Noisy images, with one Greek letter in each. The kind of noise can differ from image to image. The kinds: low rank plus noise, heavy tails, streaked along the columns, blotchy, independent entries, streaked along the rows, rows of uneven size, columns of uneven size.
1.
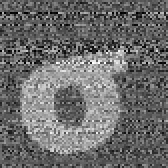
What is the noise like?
rows of uneven size
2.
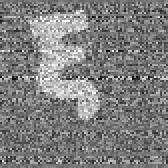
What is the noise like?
rows of uneven size
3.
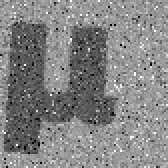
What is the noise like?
heavy tails
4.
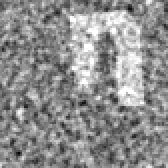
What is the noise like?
blotchy
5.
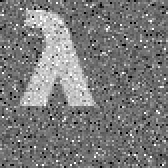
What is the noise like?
heavy tails
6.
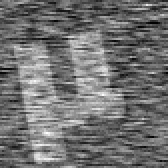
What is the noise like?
streaked along the rows
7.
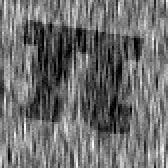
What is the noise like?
streaked along the columns
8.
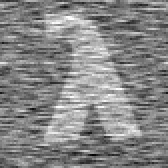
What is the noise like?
streaked along the rows
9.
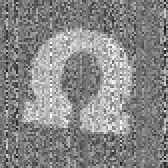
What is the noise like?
columns of uneven size
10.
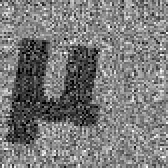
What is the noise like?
low rank plus noise
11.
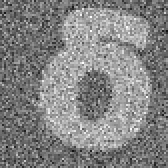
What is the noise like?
independent entries
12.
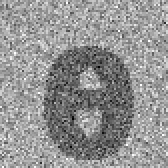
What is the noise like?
independent entries
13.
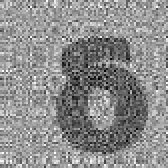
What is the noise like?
low rank plus noise
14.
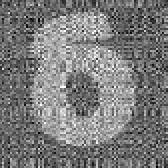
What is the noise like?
low rank plus noise
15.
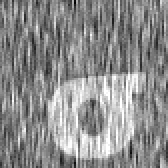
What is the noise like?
streaked along the columns
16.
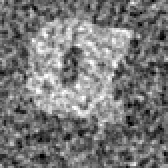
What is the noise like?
blotchy
